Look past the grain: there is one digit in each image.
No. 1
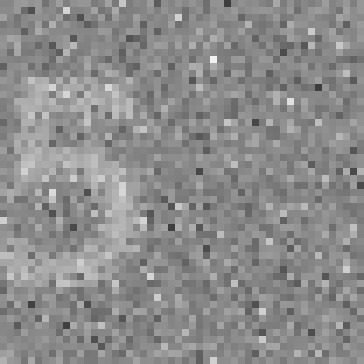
5
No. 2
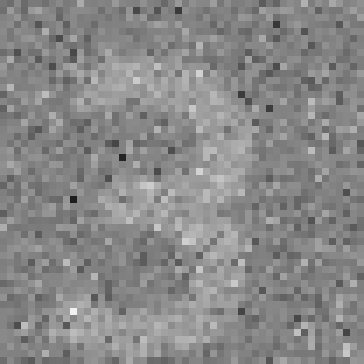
3
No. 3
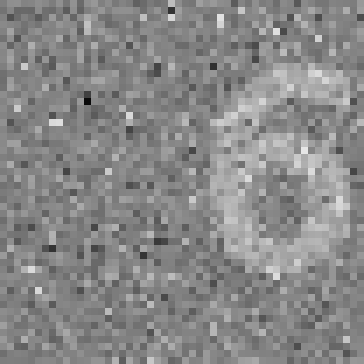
6
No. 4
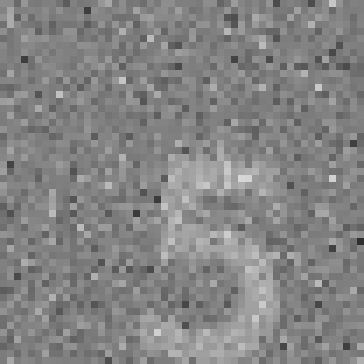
5
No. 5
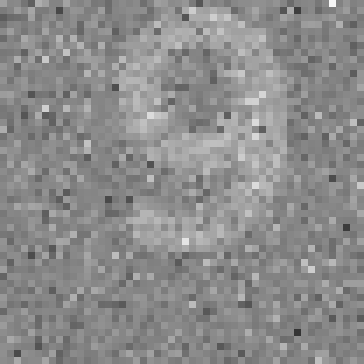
9
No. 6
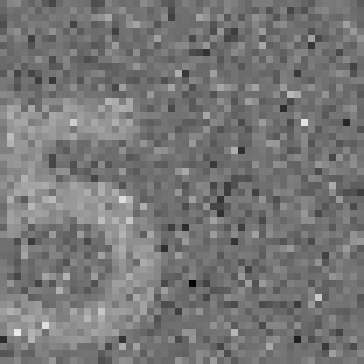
5
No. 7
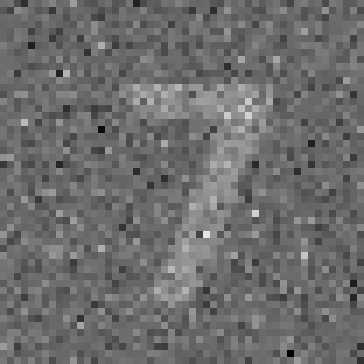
7
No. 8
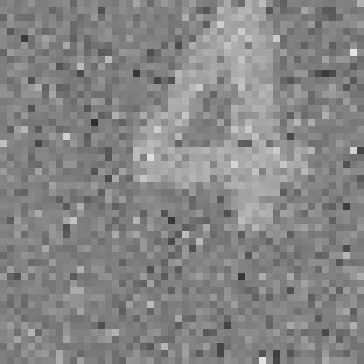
4
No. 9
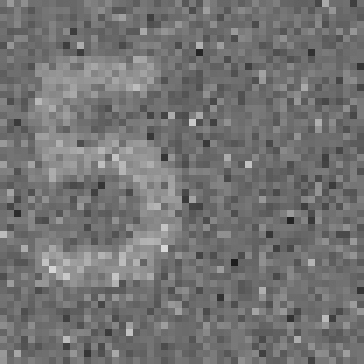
5
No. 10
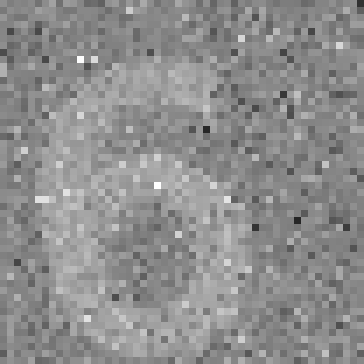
6
